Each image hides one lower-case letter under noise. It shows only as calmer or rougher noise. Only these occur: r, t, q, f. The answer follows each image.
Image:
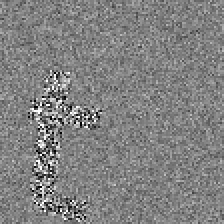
t
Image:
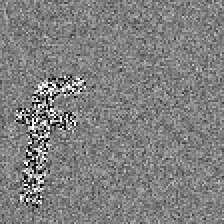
f
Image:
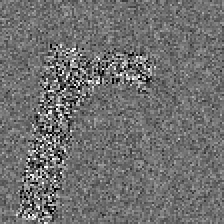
r
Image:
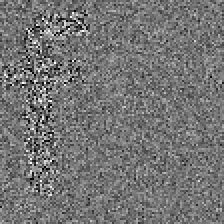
f
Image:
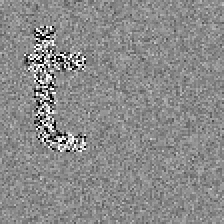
t
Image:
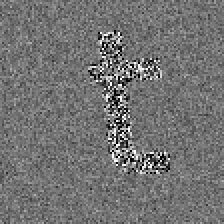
t
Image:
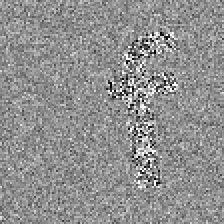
f
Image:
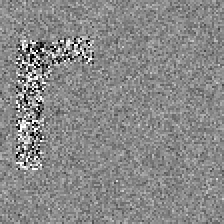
r
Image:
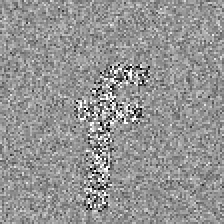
f
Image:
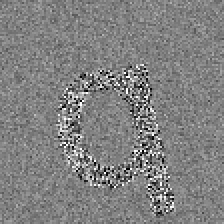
q
